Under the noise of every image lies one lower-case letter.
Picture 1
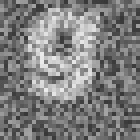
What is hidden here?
light g
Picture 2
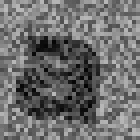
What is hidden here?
dark a
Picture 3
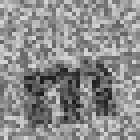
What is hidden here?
dark m
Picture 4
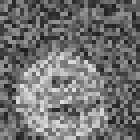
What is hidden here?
light e
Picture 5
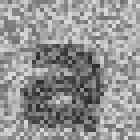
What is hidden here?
dark a
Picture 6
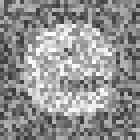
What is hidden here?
light e
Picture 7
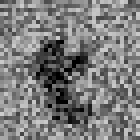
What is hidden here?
dark t
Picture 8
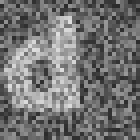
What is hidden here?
light d
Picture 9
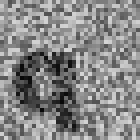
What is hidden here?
dark q
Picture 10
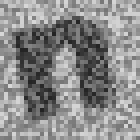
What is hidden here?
dark n
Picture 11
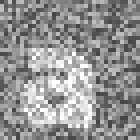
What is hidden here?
light a
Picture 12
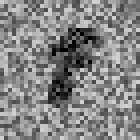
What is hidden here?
dark f
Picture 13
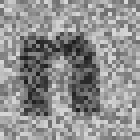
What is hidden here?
dark n
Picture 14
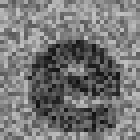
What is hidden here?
dark e
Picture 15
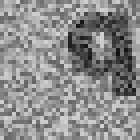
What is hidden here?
dark q
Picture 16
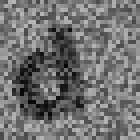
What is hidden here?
dark d
